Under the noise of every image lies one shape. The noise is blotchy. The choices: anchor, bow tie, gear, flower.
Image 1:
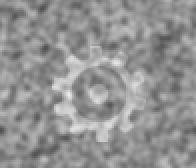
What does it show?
light gear
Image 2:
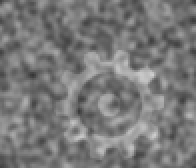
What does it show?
light gear
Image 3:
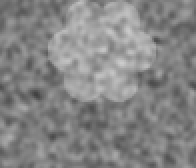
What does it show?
light flower
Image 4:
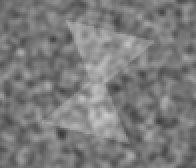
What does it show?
light bow tie
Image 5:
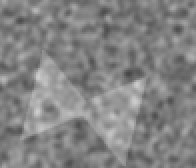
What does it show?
light bow tie
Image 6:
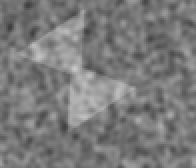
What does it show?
light bow tie
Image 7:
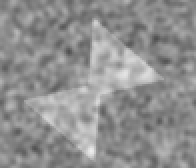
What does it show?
light bow tie
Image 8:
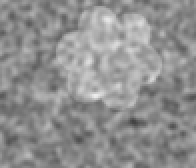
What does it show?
light flower
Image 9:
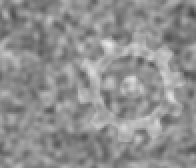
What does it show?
light gear
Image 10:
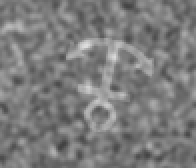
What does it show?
light anchor
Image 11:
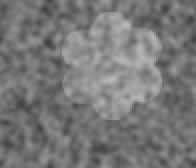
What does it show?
light flower
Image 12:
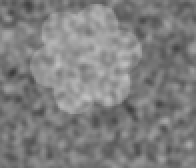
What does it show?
light flower
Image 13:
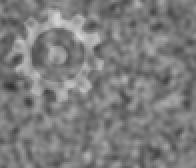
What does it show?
light gear
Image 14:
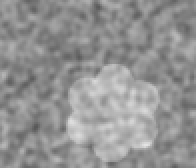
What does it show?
light flower
